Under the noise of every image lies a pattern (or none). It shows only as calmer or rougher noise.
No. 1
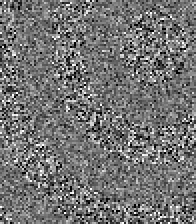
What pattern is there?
rings round one point
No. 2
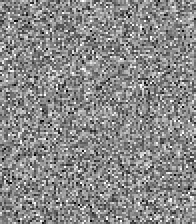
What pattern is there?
only noise
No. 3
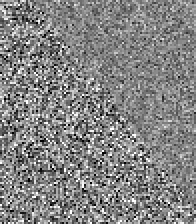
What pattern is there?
a sharp edge
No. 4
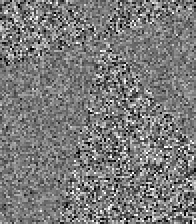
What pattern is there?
spokes from one point
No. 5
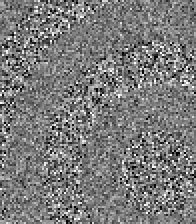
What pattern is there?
rings round one point
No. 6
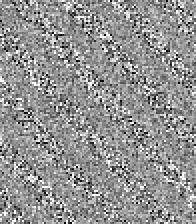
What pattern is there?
diagonal stripes
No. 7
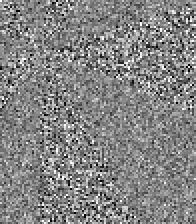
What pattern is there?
spokes from one point
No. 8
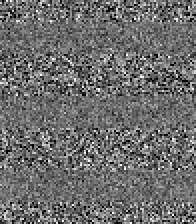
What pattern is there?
horizontal stripes
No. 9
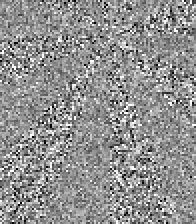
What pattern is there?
spokes from one point
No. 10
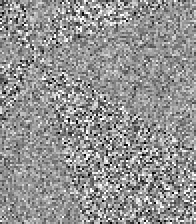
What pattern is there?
spokes from one point
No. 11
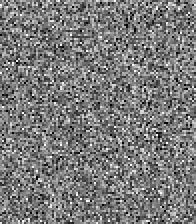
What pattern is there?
only noise
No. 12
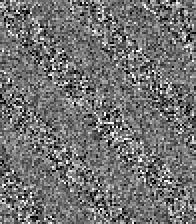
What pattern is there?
diagonal stripes
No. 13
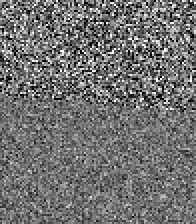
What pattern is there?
a sharp edge
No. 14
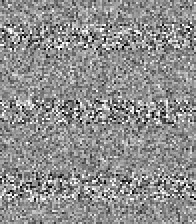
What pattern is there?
horizontal stripes
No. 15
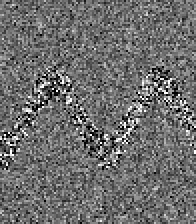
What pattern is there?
a wavy band
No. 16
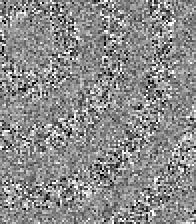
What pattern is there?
rings round one point
